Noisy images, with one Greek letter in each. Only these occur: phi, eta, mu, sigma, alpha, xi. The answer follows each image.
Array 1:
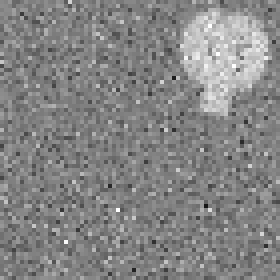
light phi, top right
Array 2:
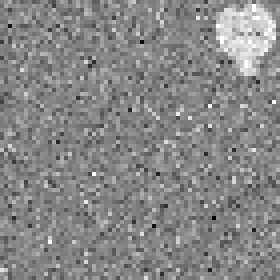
light phi, top right
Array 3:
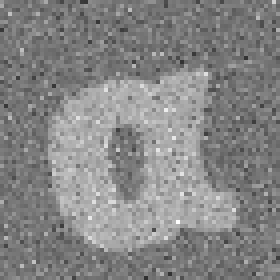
light alpha
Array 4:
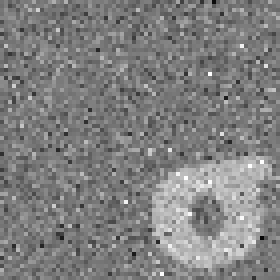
light sigma, bottom right
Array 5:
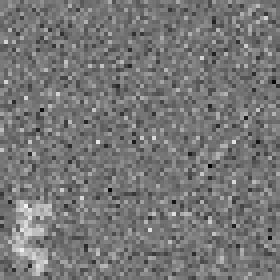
light xi, bottom left
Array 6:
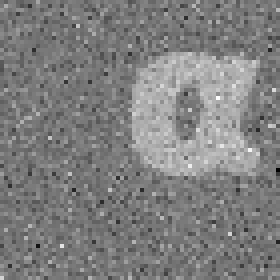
light alpha
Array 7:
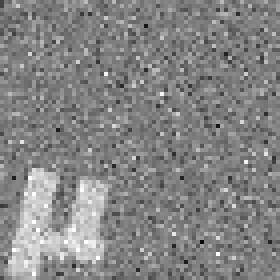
light mu, bottom left
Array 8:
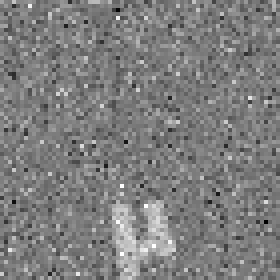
light mu, bottom middle
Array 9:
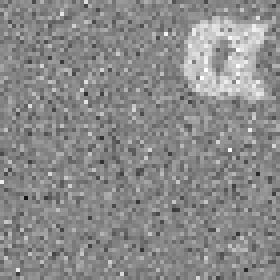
light alpha, top right
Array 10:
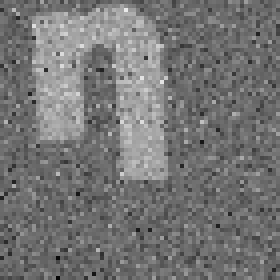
light eta
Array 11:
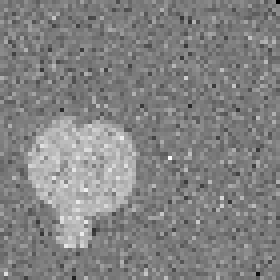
light phi
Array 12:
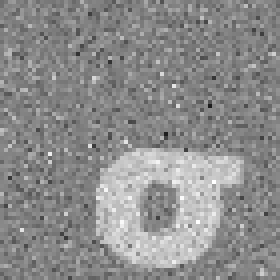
light sigma
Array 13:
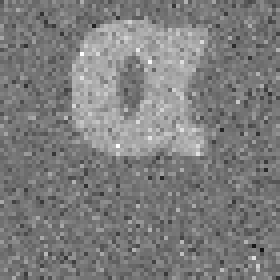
light alpha
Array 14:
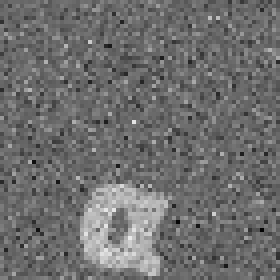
light alpha, bottom middle
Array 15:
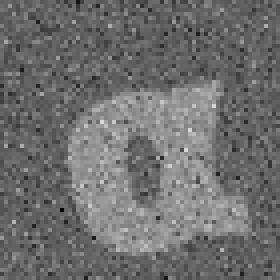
light alpha
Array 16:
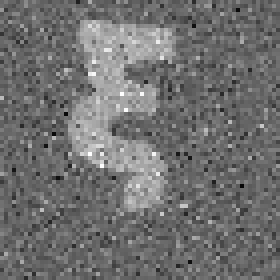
light xi
